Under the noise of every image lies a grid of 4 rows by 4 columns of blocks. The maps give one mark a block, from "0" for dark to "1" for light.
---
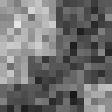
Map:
1 1 0 0
1 1 0 0
1 0 0 0
0 0 0 1
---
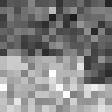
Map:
0 0 0 0
0 0 0 0
1 1 1 0
1 1 1 1
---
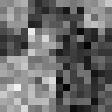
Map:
1 0 0 1
0 1 0 0
1 1 0 0
1 1 0 0
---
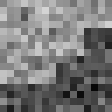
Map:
1 1 1 1
1 1 1 0
1 1 0 0
0 0 0 0
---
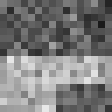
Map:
0 0 0 0
0 0 0 0
1 1 1 1
1 1 0 0
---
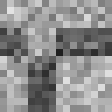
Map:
1 1 1 1
0 1 0 0
1 0 1 1
1 0 1 1
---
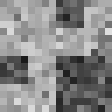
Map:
1 1 0 1
1 1 1 1
0 1 0 0
1 1 0 0
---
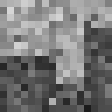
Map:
1 1 1 1
1 1 1 0
0 0 1 0
0 0 0 0
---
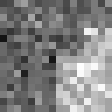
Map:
0 0 0 0
0 0 0 1
0 0 1 1
0 0 1 1
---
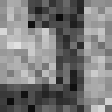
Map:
1 0 0 1
1 1 0 1
1 1 0 1
0 0 0 1
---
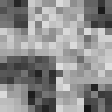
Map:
0 1 1 0
1 1 1 1
0 0 1 1
1 0 1 0
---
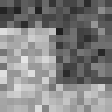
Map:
0 0 0 0
1 1 0 0
1 1 0 0
1 1 1 1
